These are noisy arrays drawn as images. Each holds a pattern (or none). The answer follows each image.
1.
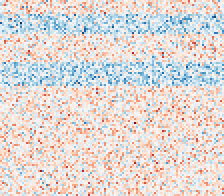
bands of rows
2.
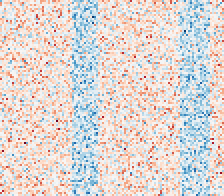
bands of columns
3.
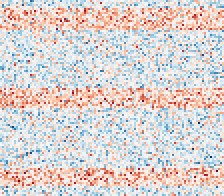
bands of rows
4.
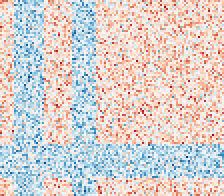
bands of rows crossing bands of columns
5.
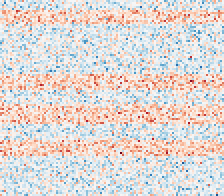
bands of rows
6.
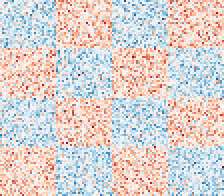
a checkerboard
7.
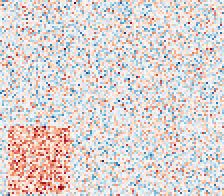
one block
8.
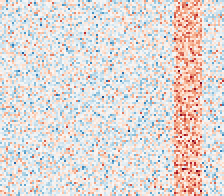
one band of columns
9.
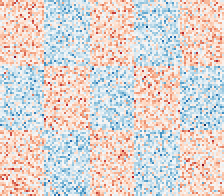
a checkerboard
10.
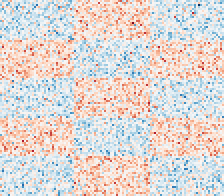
a checkerboard
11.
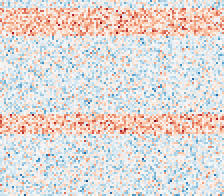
bands of rows
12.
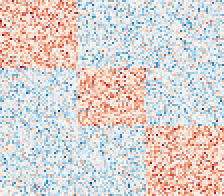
blocks along the diagonal
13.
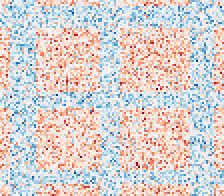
bands of rows crossing bands of columns
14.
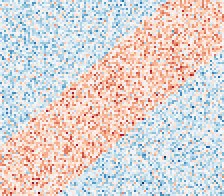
a diagonal band
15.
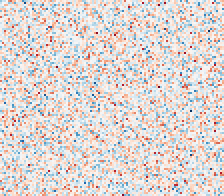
only noise
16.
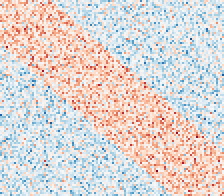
a diagonal band
